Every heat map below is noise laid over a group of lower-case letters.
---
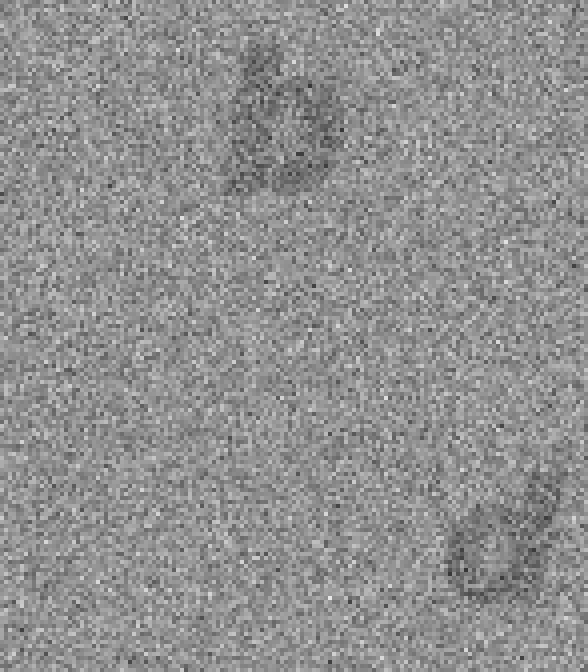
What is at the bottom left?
nothing
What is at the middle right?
nothing
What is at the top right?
nothing
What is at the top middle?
b
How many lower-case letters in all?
2
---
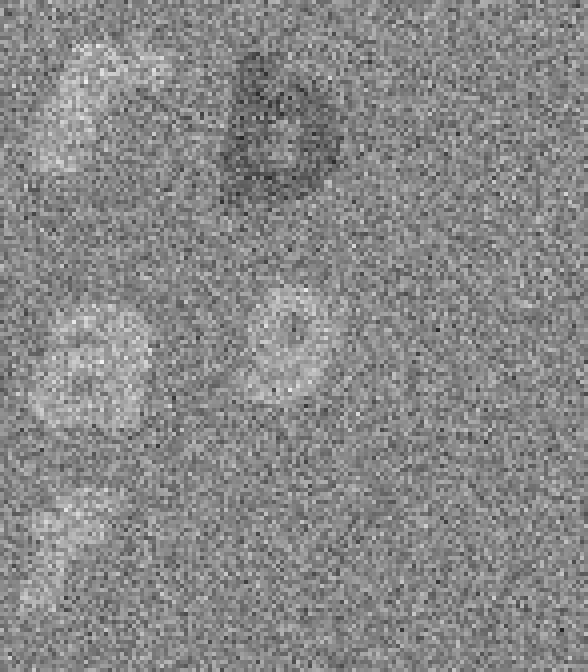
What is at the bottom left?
f
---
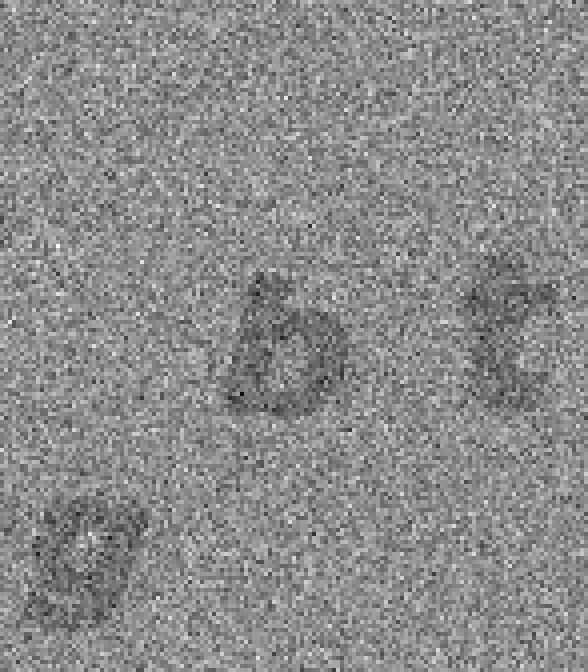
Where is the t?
middle right
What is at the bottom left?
g
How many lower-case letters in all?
3
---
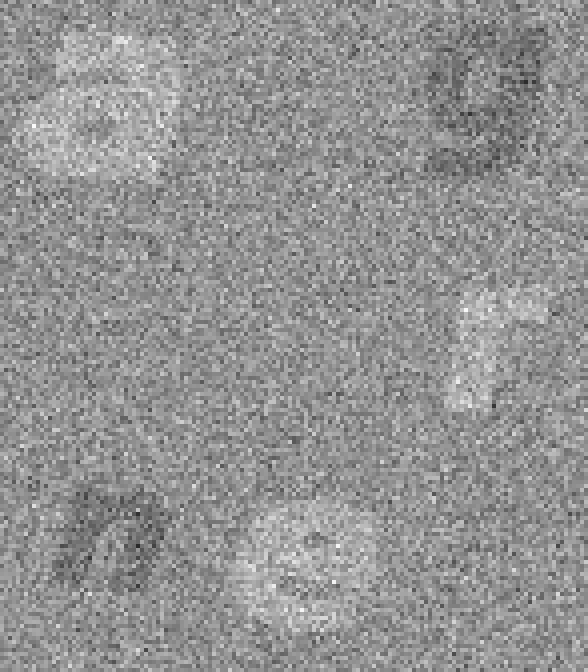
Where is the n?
bottom left
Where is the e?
bottom middle
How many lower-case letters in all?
5
